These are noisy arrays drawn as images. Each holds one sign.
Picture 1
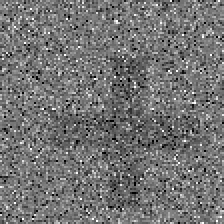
plus sign
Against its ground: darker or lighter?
darker
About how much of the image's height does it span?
two thirds
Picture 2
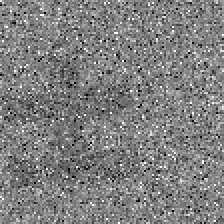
plus-minus sign
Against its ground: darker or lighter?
darker
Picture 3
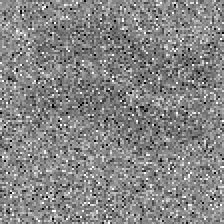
approximately sign
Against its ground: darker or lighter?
darker
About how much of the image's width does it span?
nearly all
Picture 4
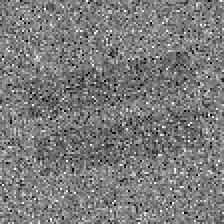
equals sign
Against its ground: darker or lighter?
darker
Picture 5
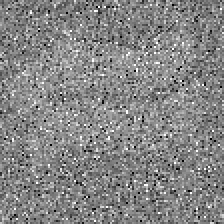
approximately sign
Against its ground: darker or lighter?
lighter
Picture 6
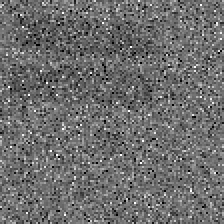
equals sign
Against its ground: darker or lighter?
darker
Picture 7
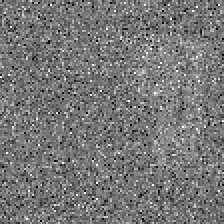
pilcrow
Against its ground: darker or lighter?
lighter
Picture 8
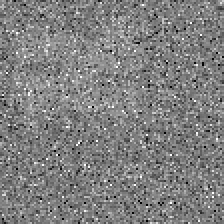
not-equal sign
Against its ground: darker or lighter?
lighter
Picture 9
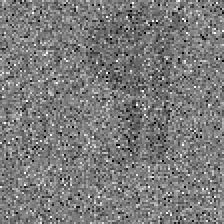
pilcrow
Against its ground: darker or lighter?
darker
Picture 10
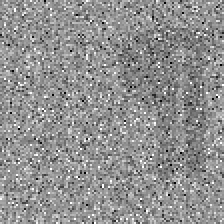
pilcrow
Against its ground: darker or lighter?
darker
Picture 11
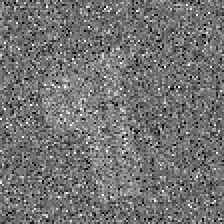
pilcrow
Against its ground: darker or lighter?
lighter
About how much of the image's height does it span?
two thirds
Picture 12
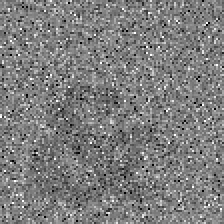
ampersand
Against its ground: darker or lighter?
darker
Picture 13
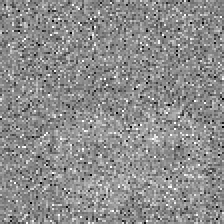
infinity sign
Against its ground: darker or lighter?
lighter
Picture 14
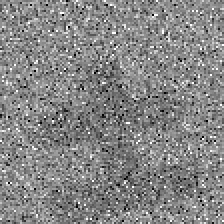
plus-minus sign
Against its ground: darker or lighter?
darker
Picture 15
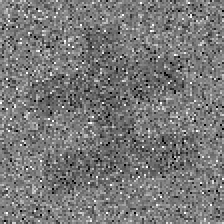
plus-minus sign
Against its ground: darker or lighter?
darker
